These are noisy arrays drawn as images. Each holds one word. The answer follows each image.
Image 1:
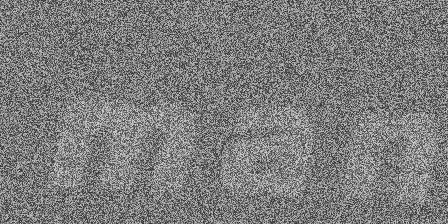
man
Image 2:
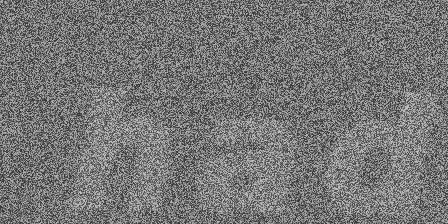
had
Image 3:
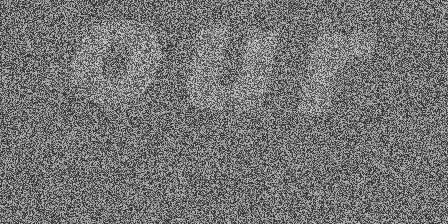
our
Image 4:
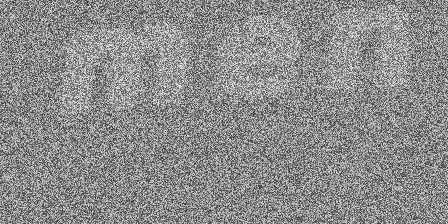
men
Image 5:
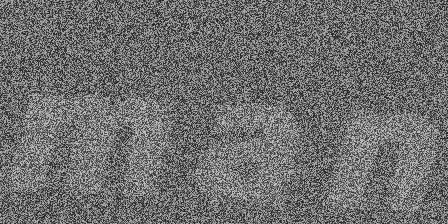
man
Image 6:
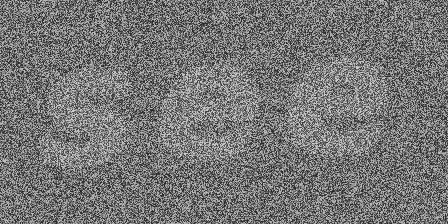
see
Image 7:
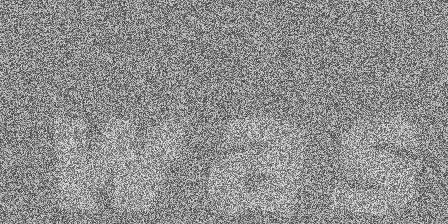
was
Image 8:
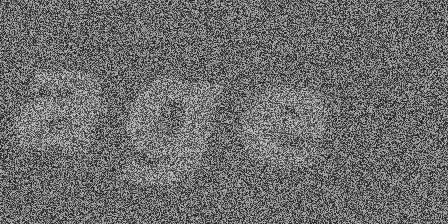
age
